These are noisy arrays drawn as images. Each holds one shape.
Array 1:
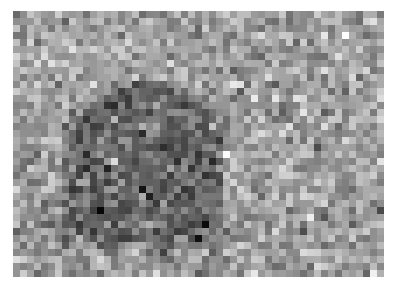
ghost
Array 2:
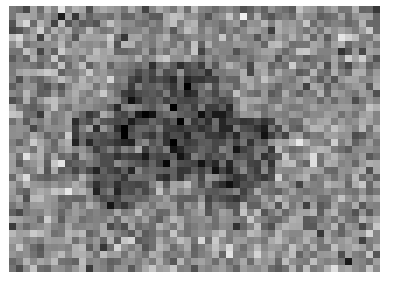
car
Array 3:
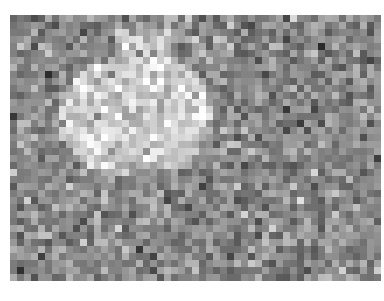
apple
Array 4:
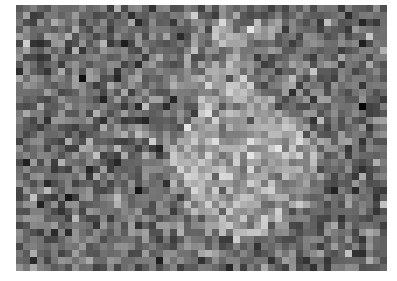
pear
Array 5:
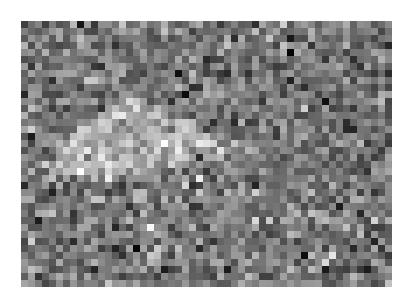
umbrella
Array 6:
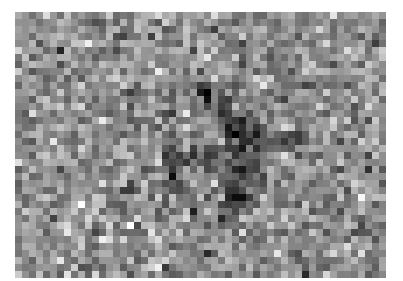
airplane
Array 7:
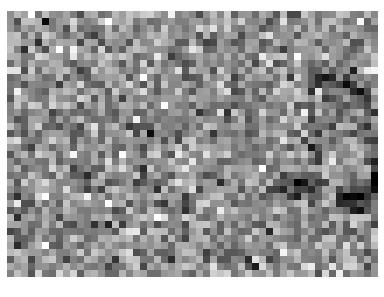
pair of musical notes
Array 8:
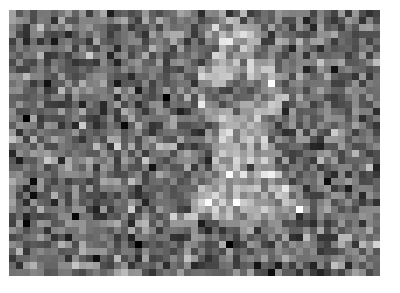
chess bishop
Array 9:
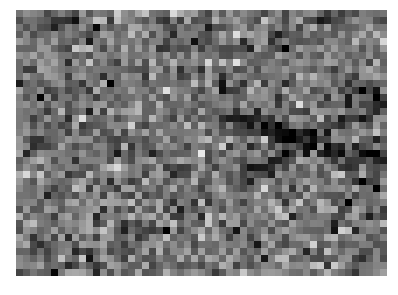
pair of scissors
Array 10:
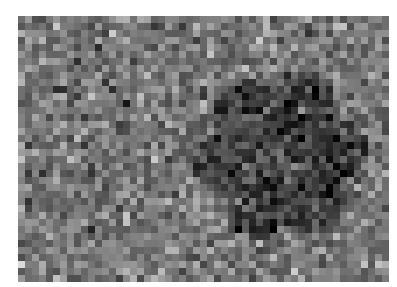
flower
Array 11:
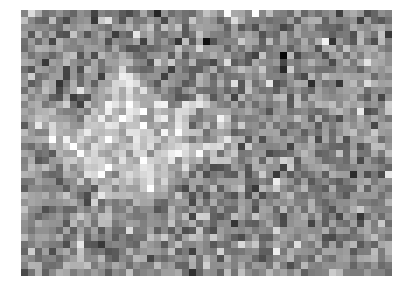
teapot
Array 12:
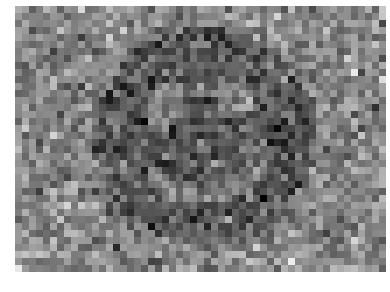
smiling face
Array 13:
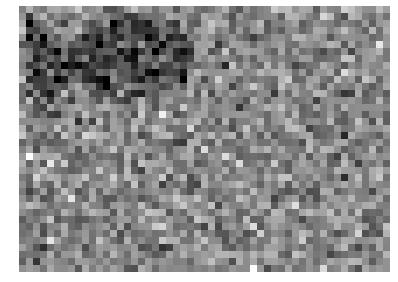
fish
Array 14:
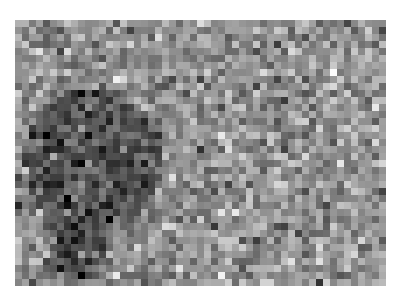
light bulb
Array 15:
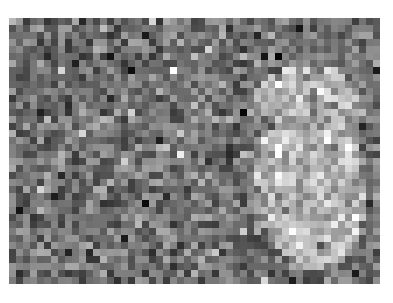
footprint
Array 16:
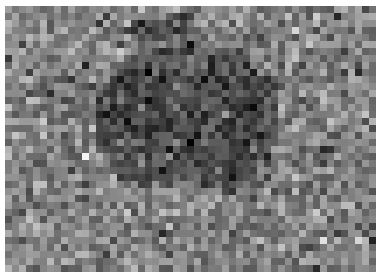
apple
